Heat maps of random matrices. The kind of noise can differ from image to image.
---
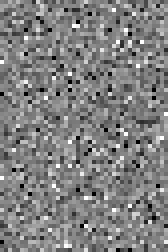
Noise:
heavy tails
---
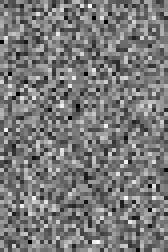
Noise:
independent entries
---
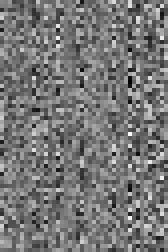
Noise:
columns of uneven size
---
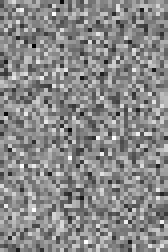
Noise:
independent entries
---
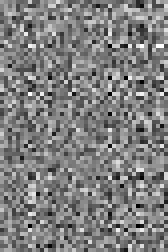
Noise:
low rank plus noise
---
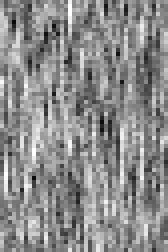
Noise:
streaked along the columns
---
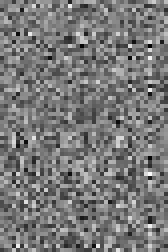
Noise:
low rank plus noise
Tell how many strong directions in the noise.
three or four
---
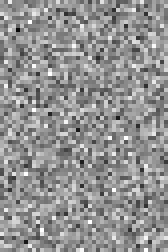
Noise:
independent entries
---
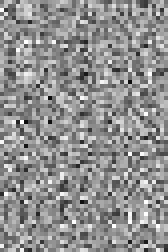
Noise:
low rank plus noise
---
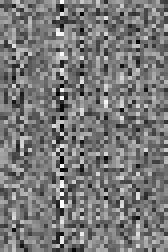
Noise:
columns of uneven size
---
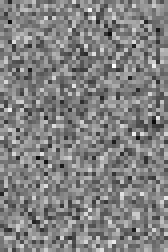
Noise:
independent entries
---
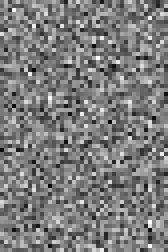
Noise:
independent entries
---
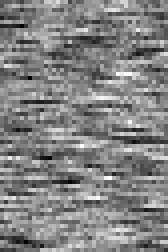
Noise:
streaked along the rows
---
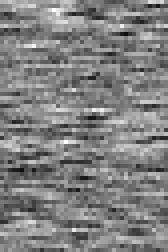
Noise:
streaked along the rows
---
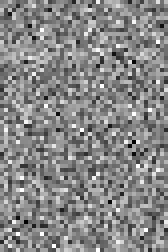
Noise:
independent entries
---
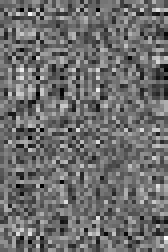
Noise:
low rank plus noise
